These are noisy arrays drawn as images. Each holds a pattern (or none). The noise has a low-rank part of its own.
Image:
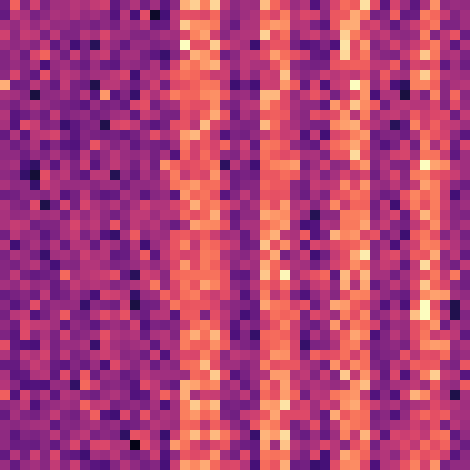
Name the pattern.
bands of columns
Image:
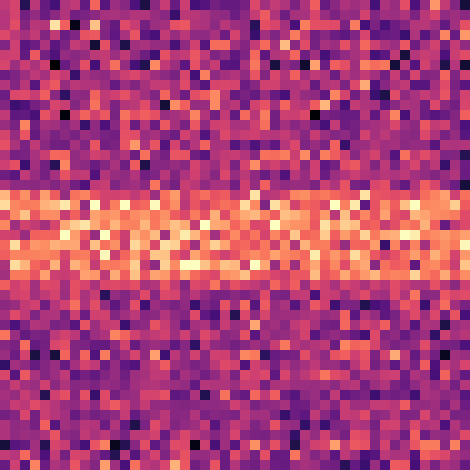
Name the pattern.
one band of rows
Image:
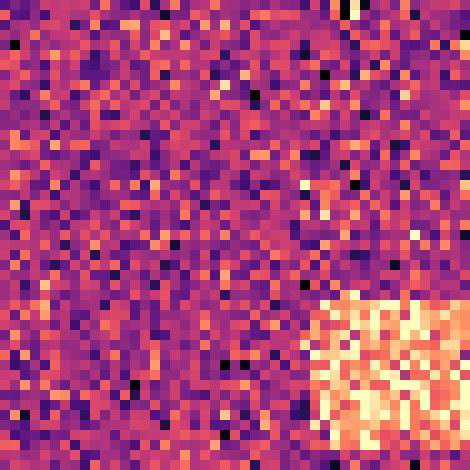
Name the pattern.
one block
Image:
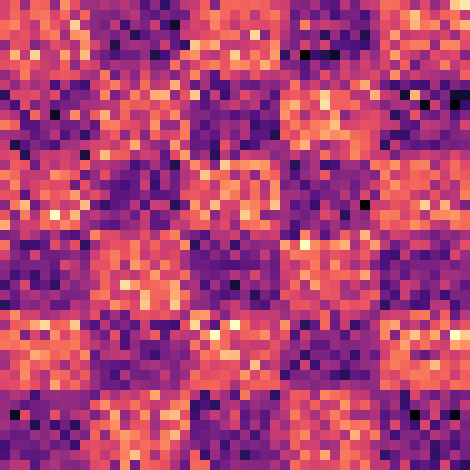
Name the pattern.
a checkerboard
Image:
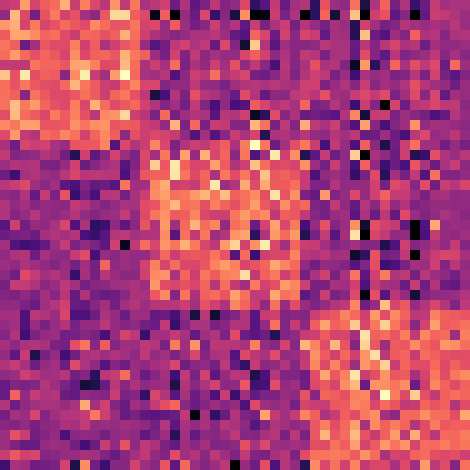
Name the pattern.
blocks along the diagonal
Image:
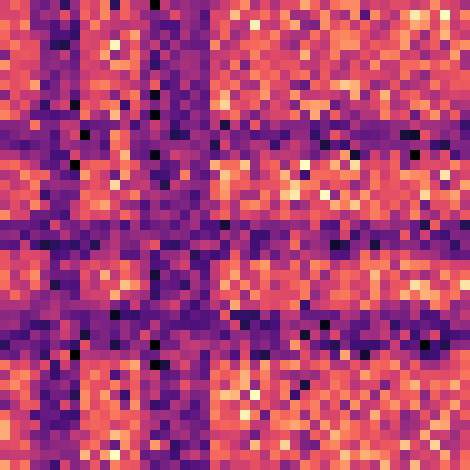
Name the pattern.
bands of rows crossing bands of columns
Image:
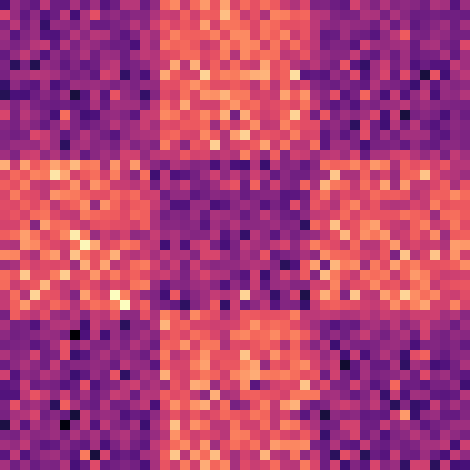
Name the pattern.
a checkerboard
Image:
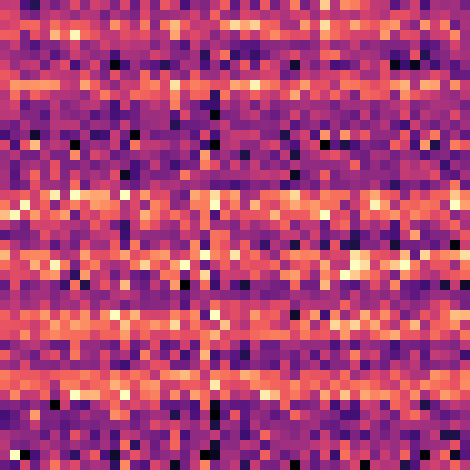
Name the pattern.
bands of rows
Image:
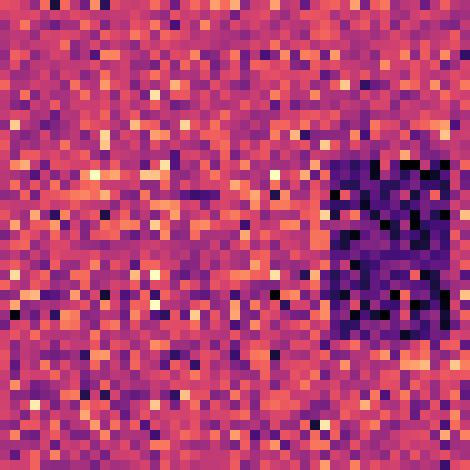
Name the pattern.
one block
